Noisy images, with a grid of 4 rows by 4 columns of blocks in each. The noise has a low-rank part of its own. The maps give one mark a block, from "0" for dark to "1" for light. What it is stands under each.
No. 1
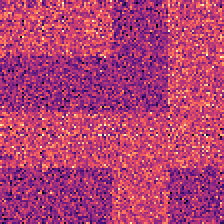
1 1 0 1
0 0 0 1
1 1 1 1
0 0 1 0
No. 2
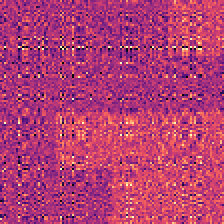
0 0 0 1
0 0 0 0
0 1 1 1
0 0 1 1
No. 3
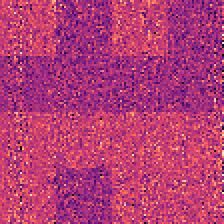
1 0 1 0
0 0 0 0
1 1 1 1
1 0 1 1
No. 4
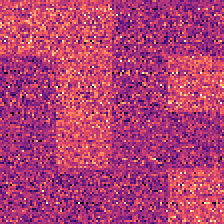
1 1 0 0
0 1 0 1
0 1 0 0
0 0 0 1
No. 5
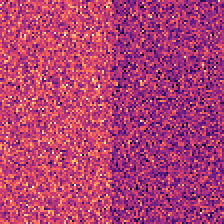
1 1 0 0
1 1 0 0
1 1 0 0
1 1 0 0
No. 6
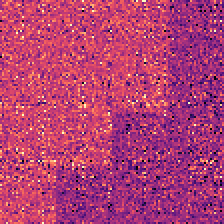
1 1 1 0
1 1 1 0
1 1 0 0
1 0 0 0
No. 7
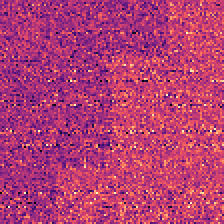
0 0 0 1
0 0 1 1
0 0 1 1
0 1 1 1
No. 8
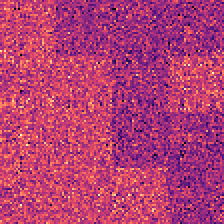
1 0 0 0
1 1 0 1
1 1 0 0
1 1 1 0
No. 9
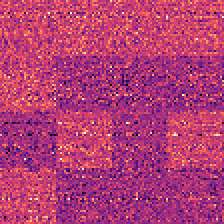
1 1 1 1
1 0 0 0
0 1 0 1
1 0 0 0
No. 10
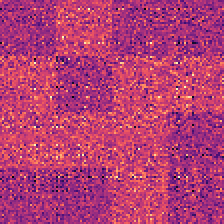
0 1 0 0
1 0 1 1
1 1 1 0
0 0 1 0
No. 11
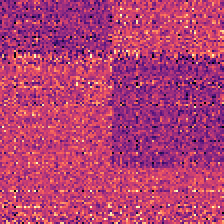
0 0 1 1
1 1 0 0
1 1 0 0
1 1 1 1
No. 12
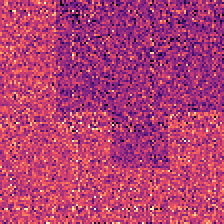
1 0 0 0
1 0 0 0
1 1 0 1
1 1 1 1
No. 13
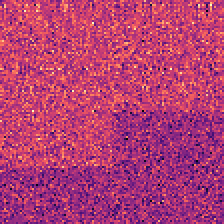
1 1 1 1
1 1 1 1
1 1 0 0
0 0 0 0
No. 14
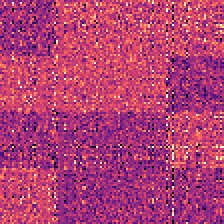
0 1 1 1
1 1 1 0
0 0 0 1
1 0 0 0
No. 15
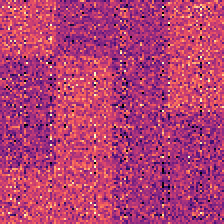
1 0 0 1
0 1 0 1
0 1 0 0
1 1 0 0
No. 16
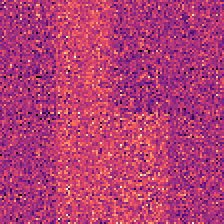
0 1 0 0
0 1 0 0
0 1 1 0
0 1 1 0
